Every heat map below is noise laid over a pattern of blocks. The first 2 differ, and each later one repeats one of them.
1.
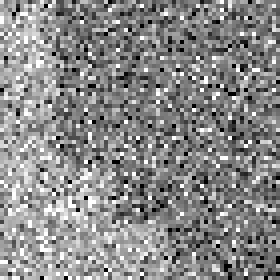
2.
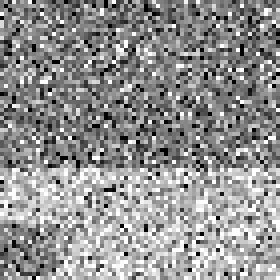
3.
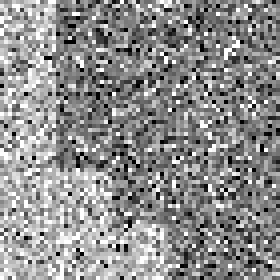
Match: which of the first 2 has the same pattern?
1
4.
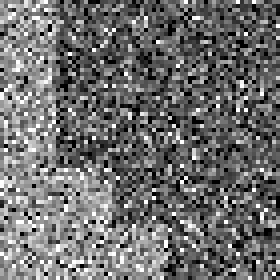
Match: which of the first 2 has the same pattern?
1
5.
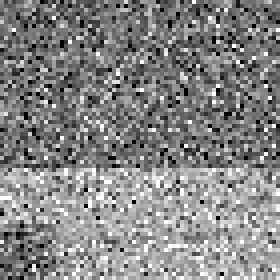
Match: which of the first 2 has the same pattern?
2
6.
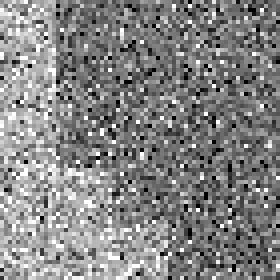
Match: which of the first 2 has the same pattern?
1
